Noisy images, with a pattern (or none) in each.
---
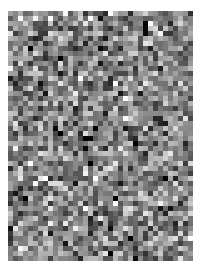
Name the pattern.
only noise
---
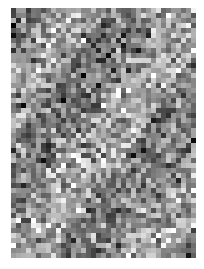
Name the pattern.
diagonal stripes
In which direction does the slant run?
bottom left to top right
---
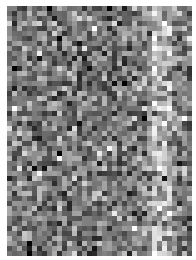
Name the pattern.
one vertical stripe
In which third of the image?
right
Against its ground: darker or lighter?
lighter
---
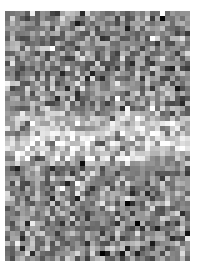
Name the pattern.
one horizontal stripe
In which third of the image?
middle
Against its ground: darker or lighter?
lighter
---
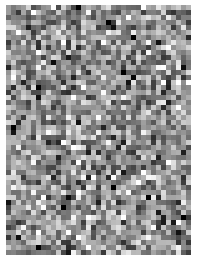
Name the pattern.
only noise
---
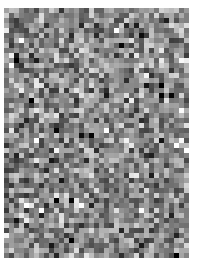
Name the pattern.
only noise
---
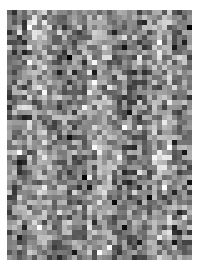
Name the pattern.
vertical stripes
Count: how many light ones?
3
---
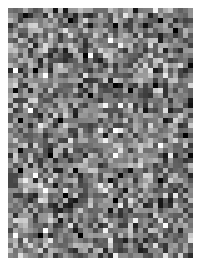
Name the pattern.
only noise
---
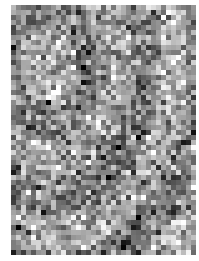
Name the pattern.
rings round one point
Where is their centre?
top left
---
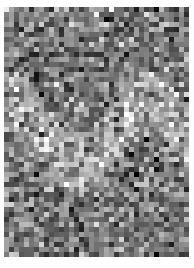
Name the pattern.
a wavy band
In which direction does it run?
left to right
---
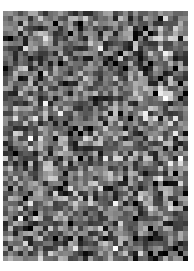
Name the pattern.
only noise
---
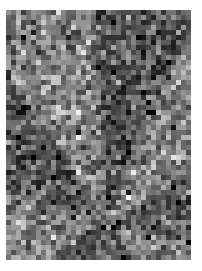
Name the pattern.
spokes from one point
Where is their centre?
bottom middle
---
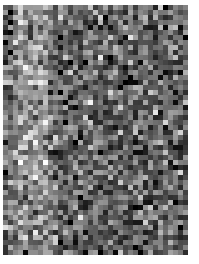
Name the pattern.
one vertical stripe
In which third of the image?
left
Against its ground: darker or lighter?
lighter
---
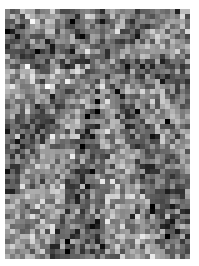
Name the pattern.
spokes from one point
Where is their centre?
top middle
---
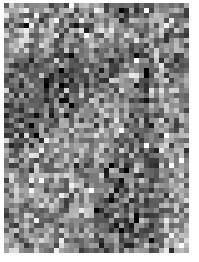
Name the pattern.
spokes from one point
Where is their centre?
top right
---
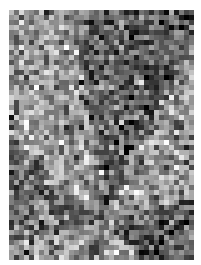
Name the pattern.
spokes from one point
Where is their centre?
bottom middle
